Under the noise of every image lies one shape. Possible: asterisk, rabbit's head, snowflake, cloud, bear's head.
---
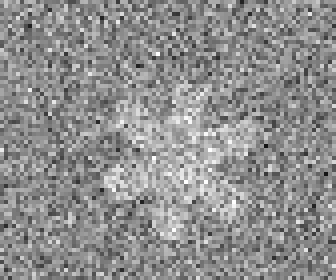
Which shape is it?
asterisk
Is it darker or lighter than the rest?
lighter
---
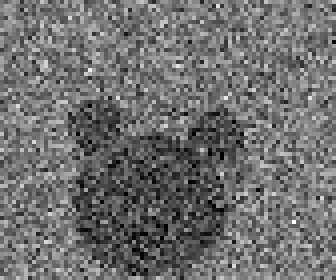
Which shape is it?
bear's head
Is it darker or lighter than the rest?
darker
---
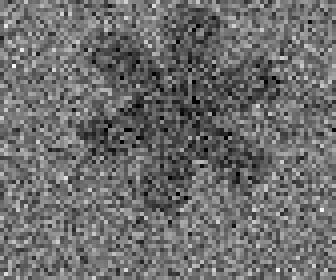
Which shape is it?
asterisk
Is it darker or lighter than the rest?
darker
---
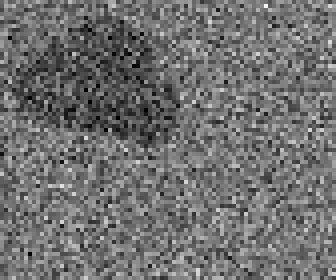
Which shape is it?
cloud
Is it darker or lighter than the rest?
darker
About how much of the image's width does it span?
half
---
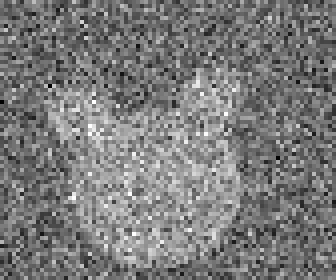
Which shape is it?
bear's head
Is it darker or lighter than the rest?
lighter
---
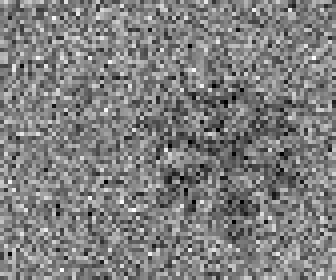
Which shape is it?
snowflake
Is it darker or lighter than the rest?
darker
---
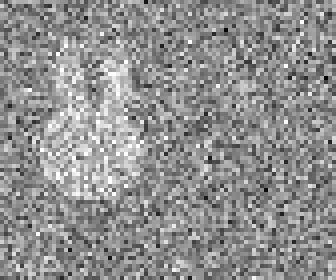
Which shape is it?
rabbit's head
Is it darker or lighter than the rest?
lighter
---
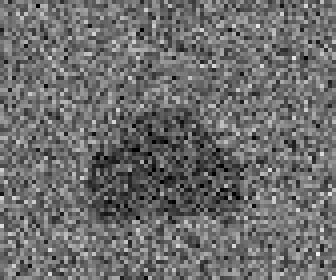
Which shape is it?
cloud
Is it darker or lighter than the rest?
darker
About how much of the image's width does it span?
half
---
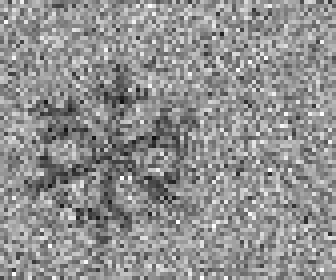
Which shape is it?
snowflake
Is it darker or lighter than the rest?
darker
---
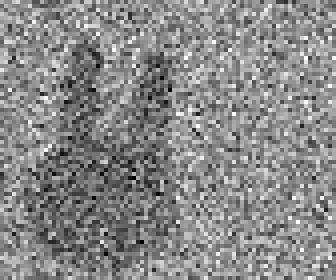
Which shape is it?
rabbit's head
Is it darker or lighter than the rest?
darker
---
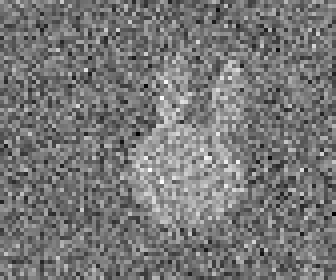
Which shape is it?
rabbit's head
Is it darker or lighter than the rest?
lighter
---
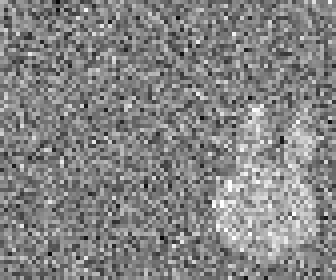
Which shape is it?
rabbit's head
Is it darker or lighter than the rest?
lighter
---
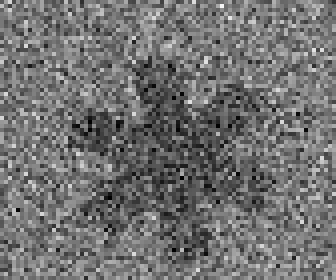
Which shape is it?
asterisk
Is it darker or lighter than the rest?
darker
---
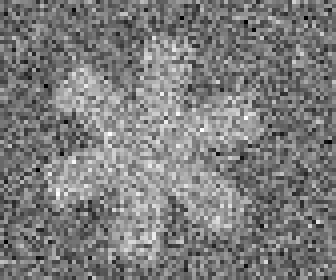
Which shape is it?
asterisk
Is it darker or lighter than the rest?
lighter
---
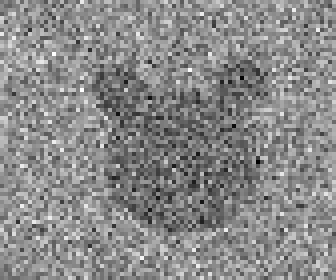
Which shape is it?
bear's head
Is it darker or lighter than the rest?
darker
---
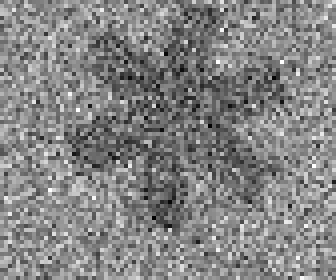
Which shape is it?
asterisk
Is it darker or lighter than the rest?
darker
